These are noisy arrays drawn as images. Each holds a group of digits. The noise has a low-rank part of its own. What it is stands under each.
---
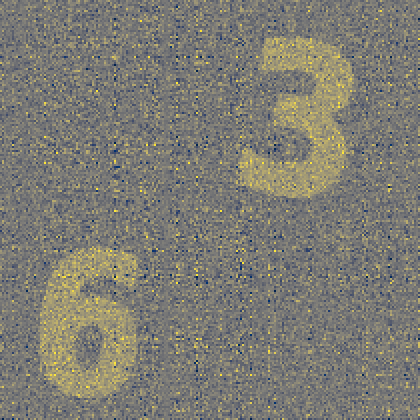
top right: light 3; bottom left: light 6
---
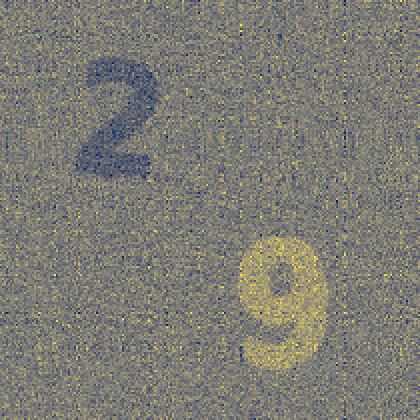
top left: dark 2; bottom right: light 9
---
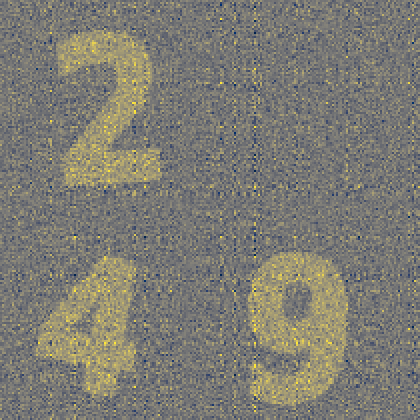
top left: light 2; bottom left: light 4; bottom right: light 9
